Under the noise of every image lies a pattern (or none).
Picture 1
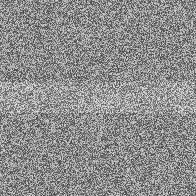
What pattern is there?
one band of rows
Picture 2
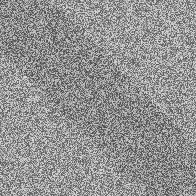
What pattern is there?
a diagonal band
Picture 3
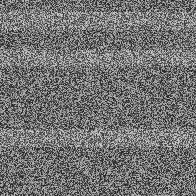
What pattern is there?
bands of rows
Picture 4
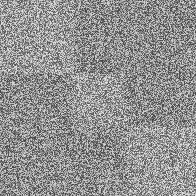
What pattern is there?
blocks along the diagonal
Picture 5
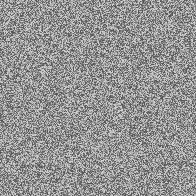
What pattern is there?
only noise
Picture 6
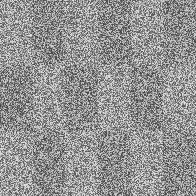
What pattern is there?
a checkerboard
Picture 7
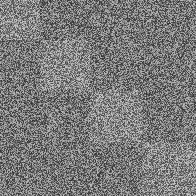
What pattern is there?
blocks along the diagonal
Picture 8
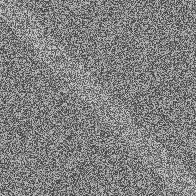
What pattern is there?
a diagonal band
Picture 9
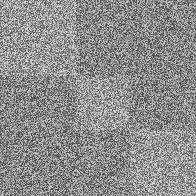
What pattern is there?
blocks along the diagonal
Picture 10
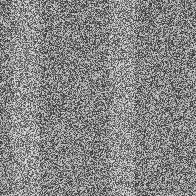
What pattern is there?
bands of columns
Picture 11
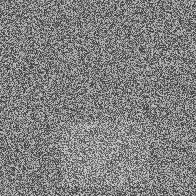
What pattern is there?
one block
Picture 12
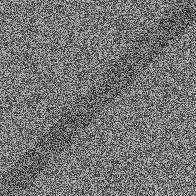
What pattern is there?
a diagonal band
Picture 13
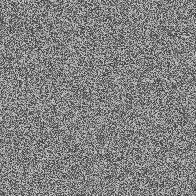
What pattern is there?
only noise
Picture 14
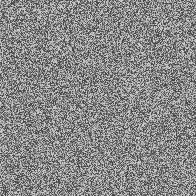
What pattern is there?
only noise
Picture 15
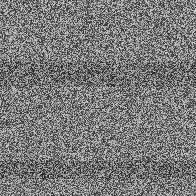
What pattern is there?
bands of rows
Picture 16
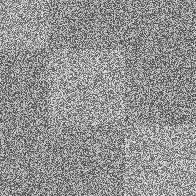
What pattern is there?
blocks along the diagonal
